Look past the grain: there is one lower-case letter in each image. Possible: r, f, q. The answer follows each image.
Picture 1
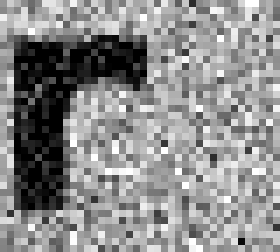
r
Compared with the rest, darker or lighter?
darker
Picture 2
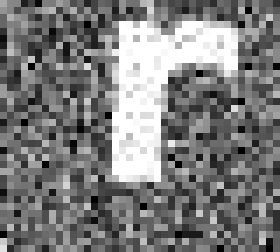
r
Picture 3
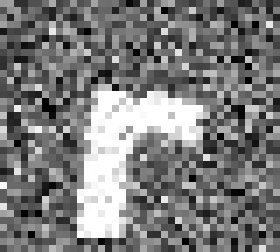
r
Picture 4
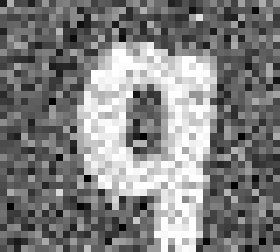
q
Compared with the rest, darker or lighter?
lighter
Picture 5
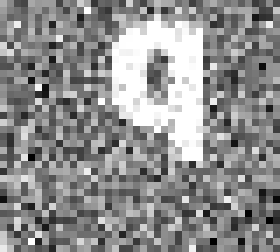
q
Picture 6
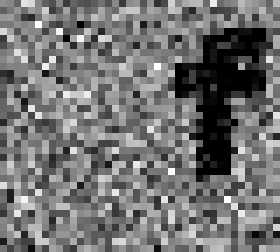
f
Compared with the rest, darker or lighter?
darker
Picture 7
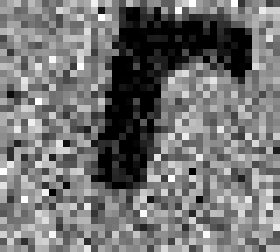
r
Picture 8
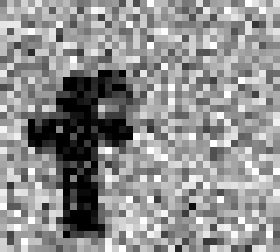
f
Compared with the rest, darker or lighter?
darker
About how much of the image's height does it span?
two thirds
